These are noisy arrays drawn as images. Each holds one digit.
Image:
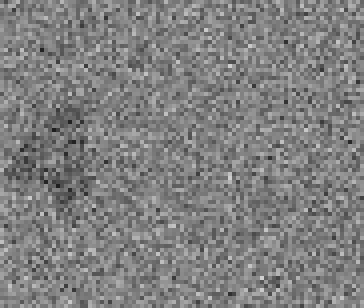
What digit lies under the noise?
4
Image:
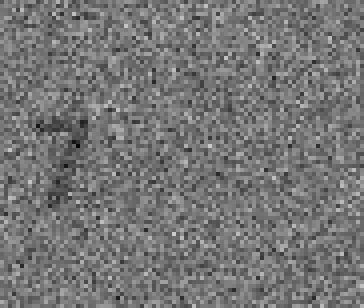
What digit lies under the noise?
7
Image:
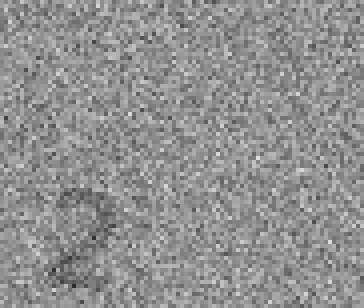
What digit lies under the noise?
2
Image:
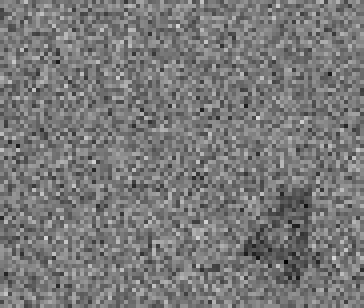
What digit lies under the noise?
4
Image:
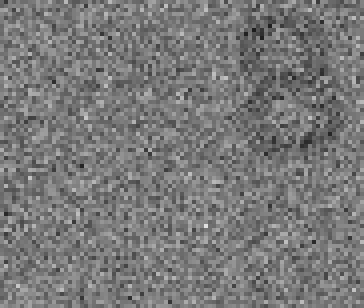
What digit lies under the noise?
8
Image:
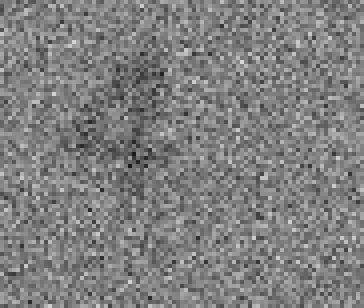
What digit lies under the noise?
4
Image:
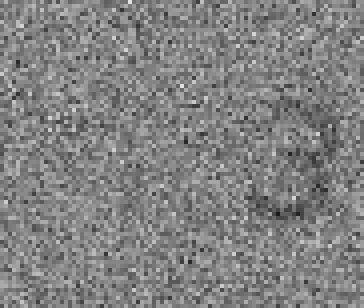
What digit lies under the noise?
3
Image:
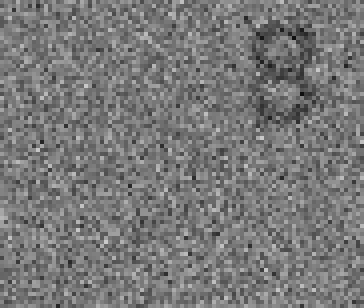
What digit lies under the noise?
8
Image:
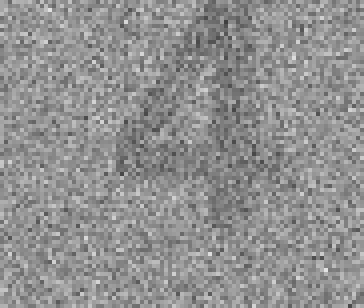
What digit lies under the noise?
4
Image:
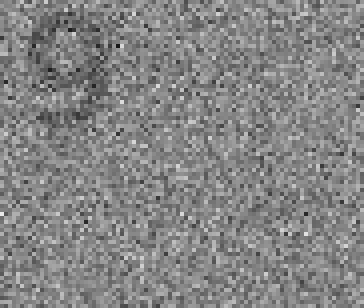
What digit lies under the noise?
9
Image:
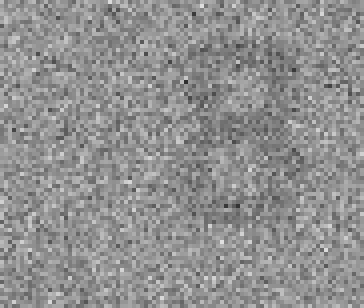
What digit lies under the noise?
8
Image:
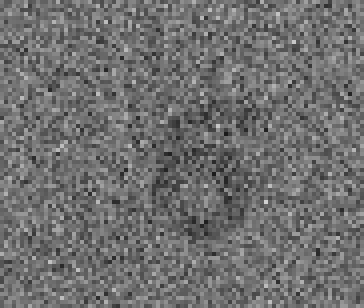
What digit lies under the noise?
6
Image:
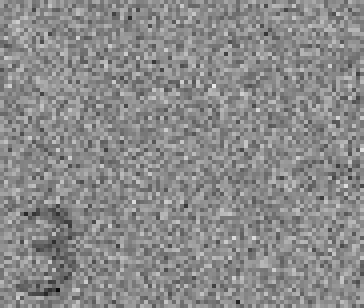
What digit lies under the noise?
3
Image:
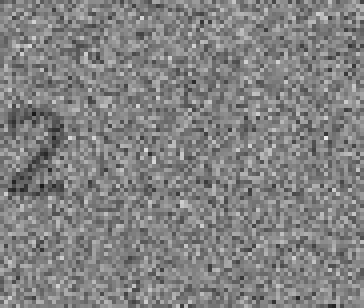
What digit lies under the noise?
2
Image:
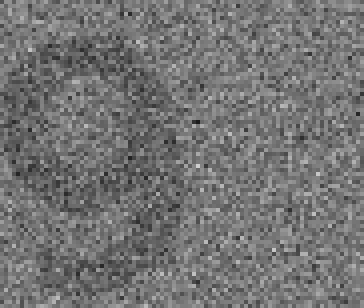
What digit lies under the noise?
9
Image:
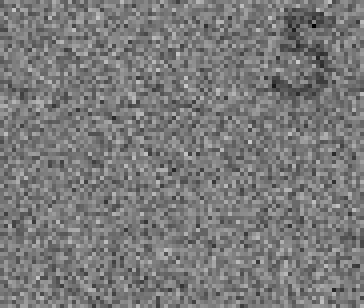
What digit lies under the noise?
5
